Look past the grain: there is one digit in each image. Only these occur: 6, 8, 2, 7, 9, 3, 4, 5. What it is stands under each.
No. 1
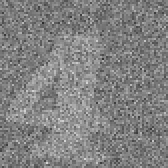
4
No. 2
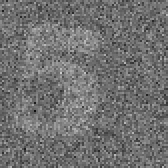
5
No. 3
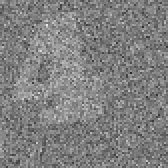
4
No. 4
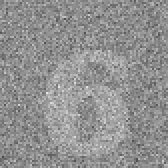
6
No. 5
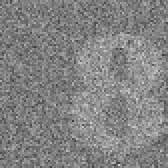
8
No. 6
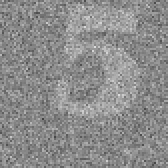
5
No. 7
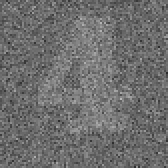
4
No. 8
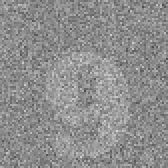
9
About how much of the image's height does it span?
two thirds
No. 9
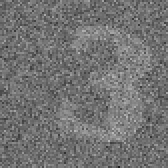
3
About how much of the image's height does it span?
two thirds
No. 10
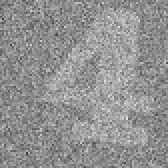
4
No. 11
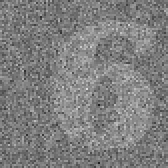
6
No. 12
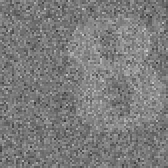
8
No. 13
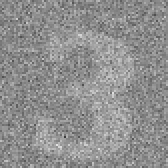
3
